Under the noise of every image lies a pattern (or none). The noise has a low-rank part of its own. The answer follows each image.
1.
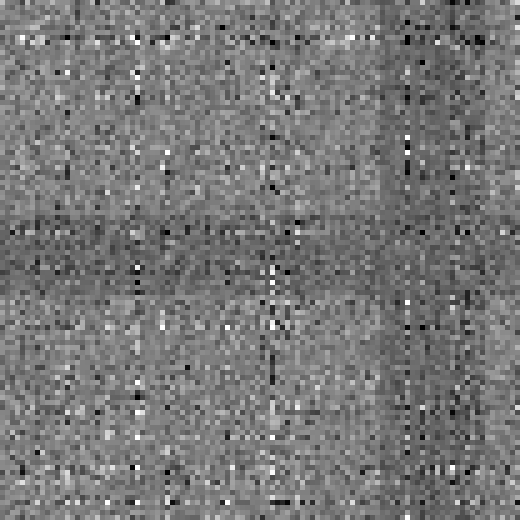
bands of rows crossing bands of columns
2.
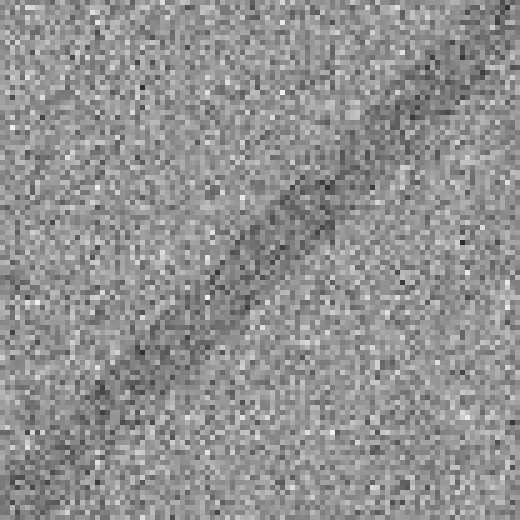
a diagonal band
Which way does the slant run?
bottom left to top right
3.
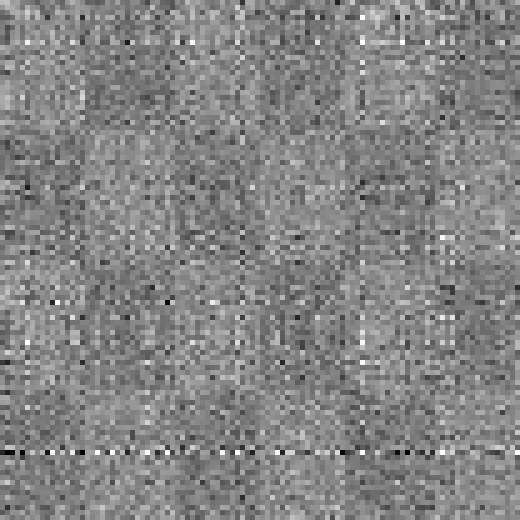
a checkerboard
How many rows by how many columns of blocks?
4 by 6
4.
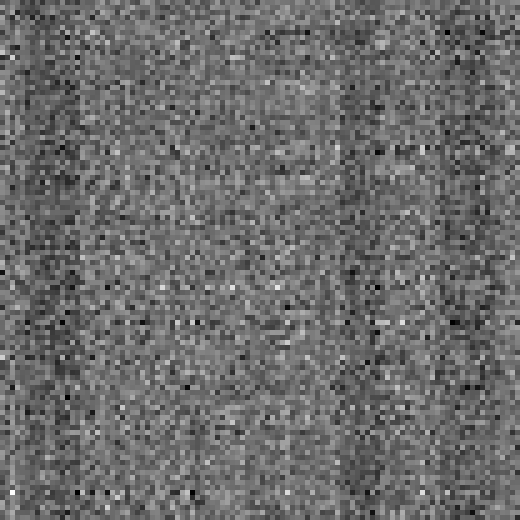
bands of columns
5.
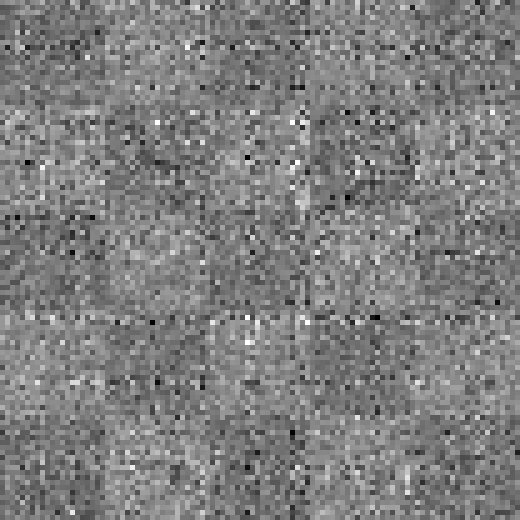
a checkerboard
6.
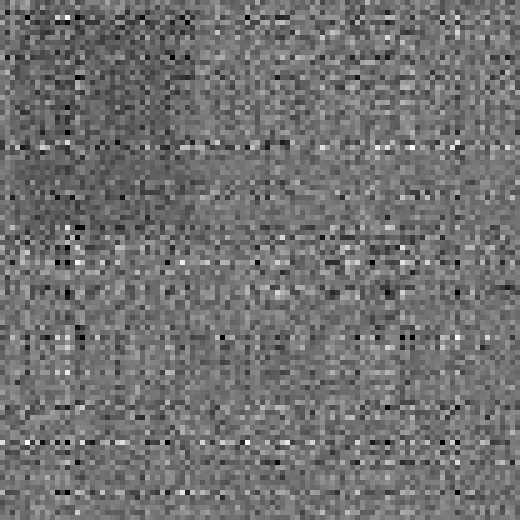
one block
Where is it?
top left
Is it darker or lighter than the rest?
darker
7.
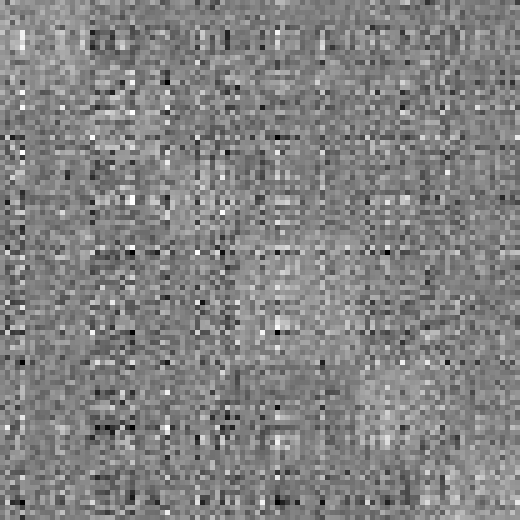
blocks along the diagonal
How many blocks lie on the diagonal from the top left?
6
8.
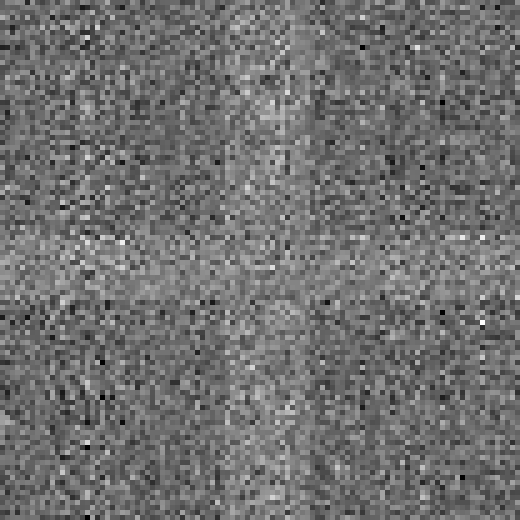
bands of rows crossing bands of columns
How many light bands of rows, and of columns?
1 and 1
